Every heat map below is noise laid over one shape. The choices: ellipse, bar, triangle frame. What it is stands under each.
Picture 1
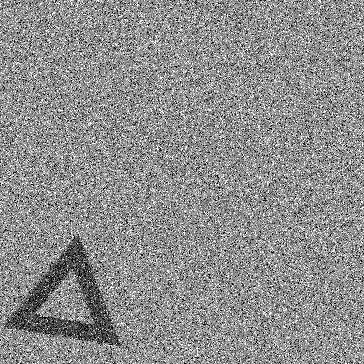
triangle frame
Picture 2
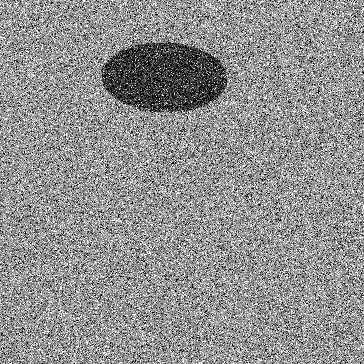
ellipse
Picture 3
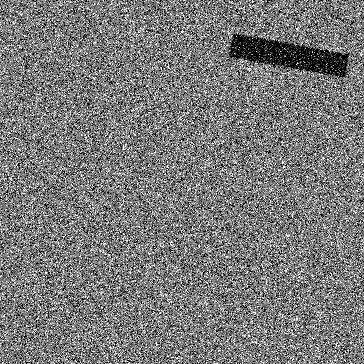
bar
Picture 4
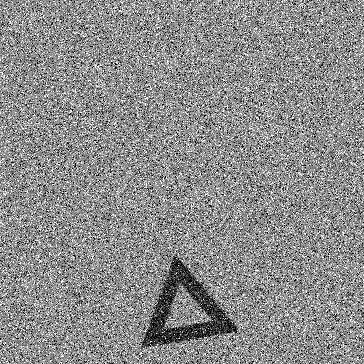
triangle frame
